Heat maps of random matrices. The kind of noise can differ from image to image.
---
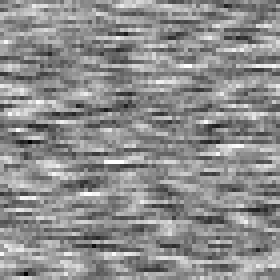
streaked along the rows
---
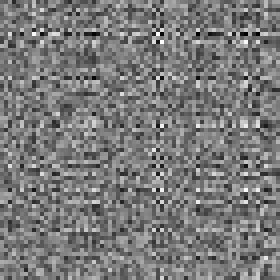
low rank plus noise
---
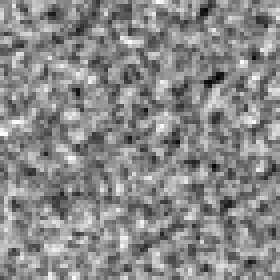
blotchy
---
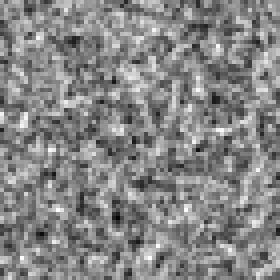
blotchy
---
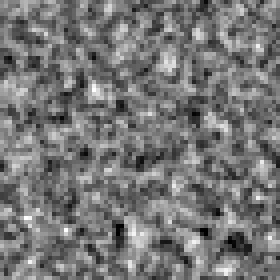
blotchy
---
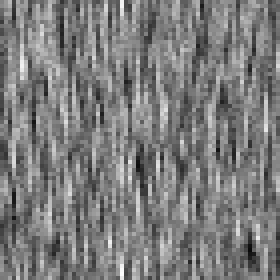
streaked along the columns
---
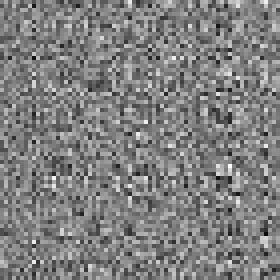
low rank plus noise
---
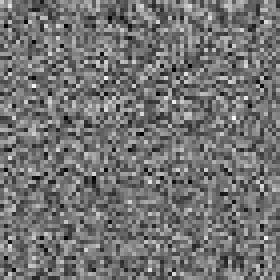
low rank plus noise
